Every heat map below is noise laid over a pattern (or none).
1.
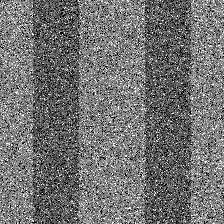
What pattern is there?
vertical stripes
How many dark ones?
2
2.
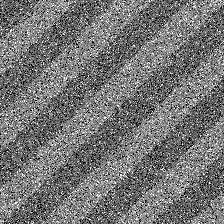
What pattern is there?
diagonal stripes
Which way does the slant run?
bottom left to top right
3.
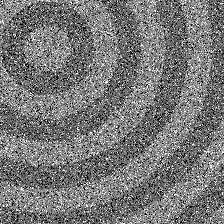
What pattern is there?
rings round one point
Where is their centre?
top left
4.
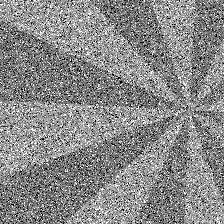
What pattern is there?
spokes from one point
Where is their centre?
middle right
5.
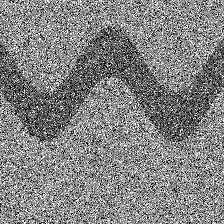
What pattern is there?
a wavy band
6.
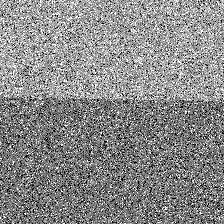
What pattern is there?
a sharp edge
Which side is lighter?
top
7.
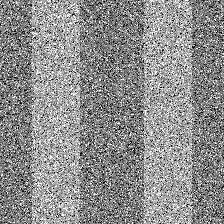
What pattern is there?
vertical stripes
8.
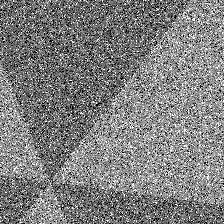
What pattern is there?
spokes from one point
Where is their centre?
bottom left
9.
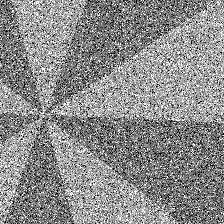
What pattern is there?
spokes from one point
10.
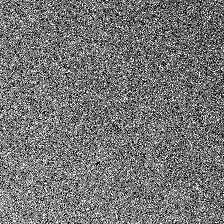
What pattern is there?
a smooth slope
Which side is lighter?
bottom left
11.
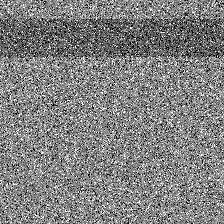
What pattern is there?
one horizontal stripe
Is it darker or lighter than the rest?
darker
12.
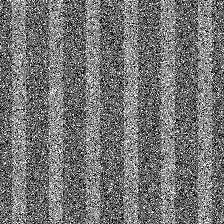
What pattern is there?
vertical stripes
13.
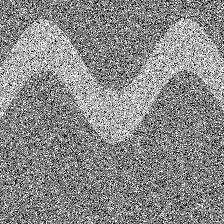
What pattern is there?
a wavy band
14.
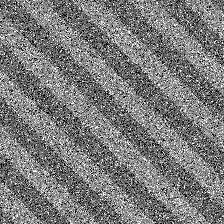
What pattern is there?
diagonal stripes
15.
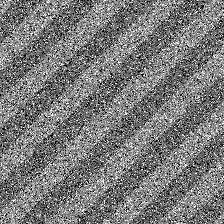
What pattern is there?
diagonal stripes
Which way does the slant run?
bottom left to top right
